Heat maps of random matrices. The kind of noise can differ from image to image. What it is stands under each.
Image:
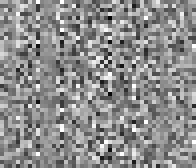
columns of uneven size
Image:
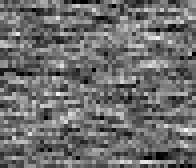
streaked along the rows
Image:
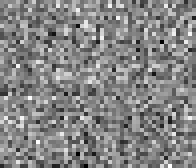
low rank plus noise
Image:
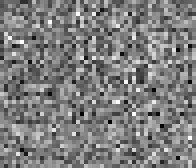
low rank plus noise
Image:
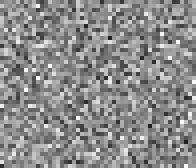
independent entries
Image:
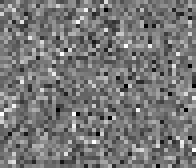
heavy tails
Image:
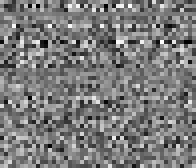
rows of uneven size
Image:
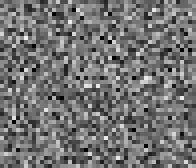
independent entries
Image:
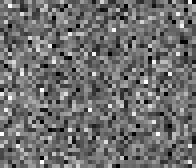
heavy tails
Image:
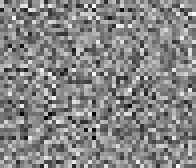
low rank plus noise
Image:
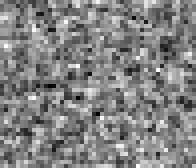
blotchy
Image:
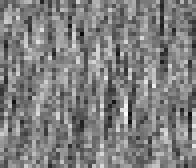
streaked along the columns
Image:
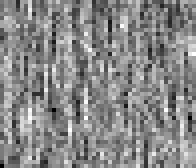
streaked along the columns
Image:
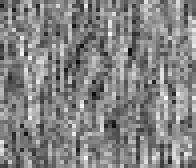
streaked along the columns
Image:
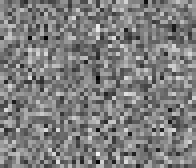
low rank plus noise
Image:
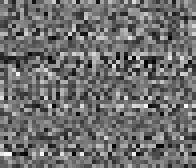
rows of uneven size
